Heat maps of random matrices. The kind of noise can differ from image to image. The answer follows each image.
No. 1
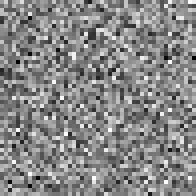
independent entries
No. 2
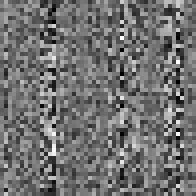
columns of uneven size
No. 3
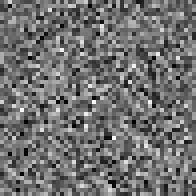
independent entries
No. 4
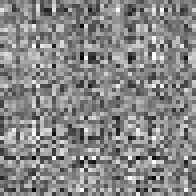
low rank plus noise
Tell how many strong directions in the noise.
two
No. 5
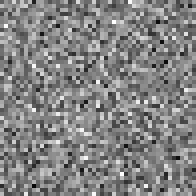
independent entries
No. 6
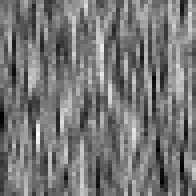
streaked along the columns
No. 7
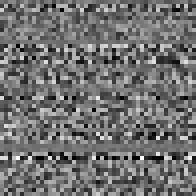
rows of uneven size
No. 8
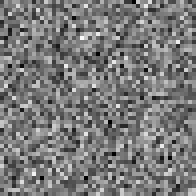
independent entries
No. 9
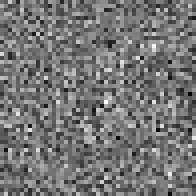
low rank plus noise
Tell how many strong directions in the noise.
five to eight
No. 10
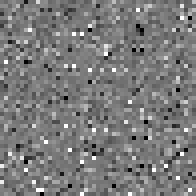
heavy tails
